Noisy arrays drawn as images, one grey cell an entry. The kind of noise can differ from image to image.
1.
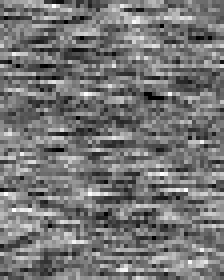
streaked along the rows
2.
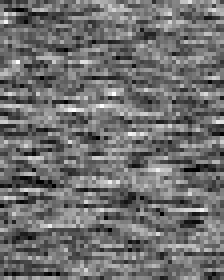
streaked along the rows
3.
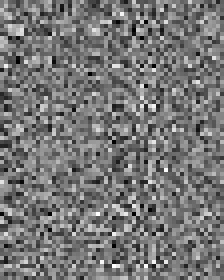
low rank plus noise
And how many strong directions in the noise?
two
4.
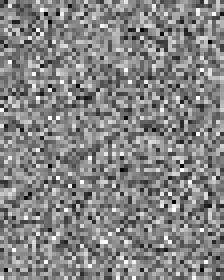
independent entries
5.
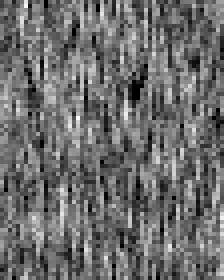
streaked along the columns
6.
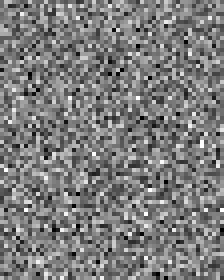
independent entries
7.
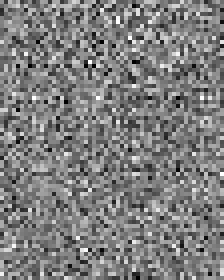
low rank plus noise
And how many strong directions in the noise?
five to eight
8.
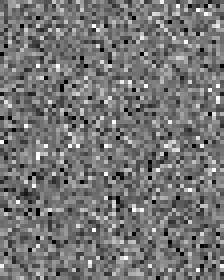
heavy tails
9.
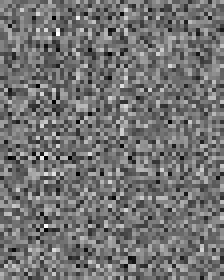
low rank plus noise
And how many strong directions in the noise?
three or four
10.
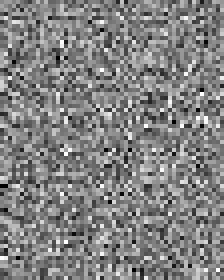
low rank plus noise
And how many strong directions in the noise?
two
